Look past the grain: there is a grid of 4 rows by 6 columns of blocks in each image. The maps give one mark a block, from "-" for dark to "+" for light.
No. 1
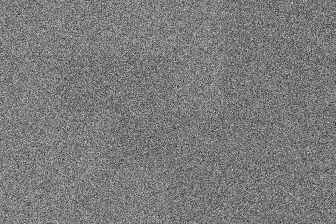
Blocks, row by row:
+ + + + - -
+ - - + - -
+ + - - - -
+ + + - - -
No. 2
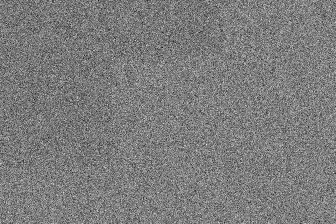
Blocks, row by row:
- - - - + +
- - + + + +
- - + + + +
+ + + + + +
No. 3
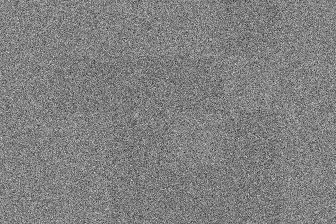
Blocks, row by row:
+ + + + - +
+ - - - + +
+ + - + - +
+ + - - - +
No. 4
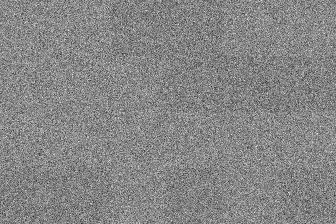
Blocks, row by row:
+ + - - + +
+ + + - - -
+ + + + + +
- - + - + -
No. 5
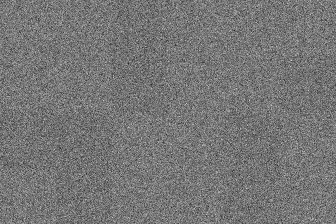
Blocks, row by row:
+ + - + + +
+ + - + + -
- - + + - +
+ - + + - +
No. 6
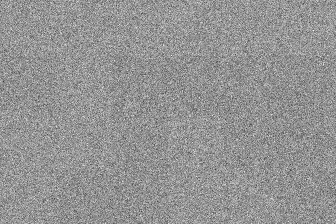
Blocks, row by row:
+ + + + + +
- + - - - -
+ + - + - -
+ - - + + -
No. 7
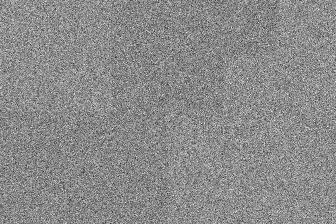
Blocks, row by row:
+ + - - - +
+ + - - + +
- - - + + +
- - - + + +
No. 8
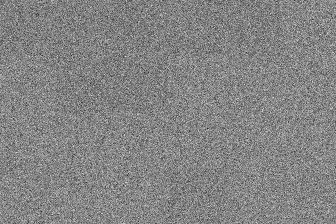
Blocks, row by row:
- - - - - +
+ - - + + +
+ + + + + +
+ + + - + +
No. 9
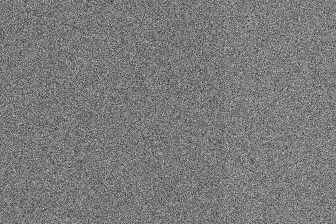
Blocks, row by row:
- - - - + +
- - - - + +
- - - - + +
- - - - + +
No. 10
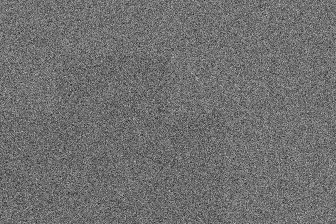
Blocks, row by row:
+ + + + + +
+ - - + + +
- - - - + +
- - - - + +
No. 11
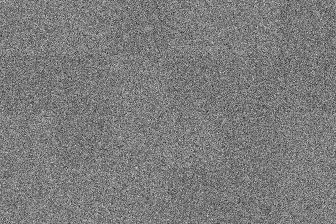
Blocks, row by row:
+ + - + + -
- - + - - -
+ - + + - +
+ + + - - +
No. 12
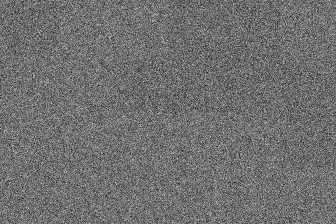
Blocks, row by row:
- + + - - +
+ + - - - -
+ + + + + -
+ + + + + +
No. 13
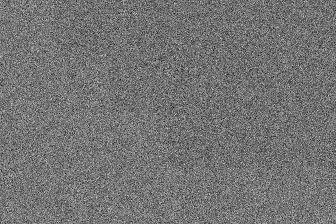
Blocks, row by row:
+ - - - - -
+ + - - - -
+ + + - - -
+ + + + + +
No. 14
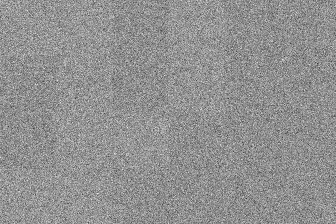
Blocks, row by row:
+ + - + - -
- + - + - -
- + + - - -
+ + - - - -
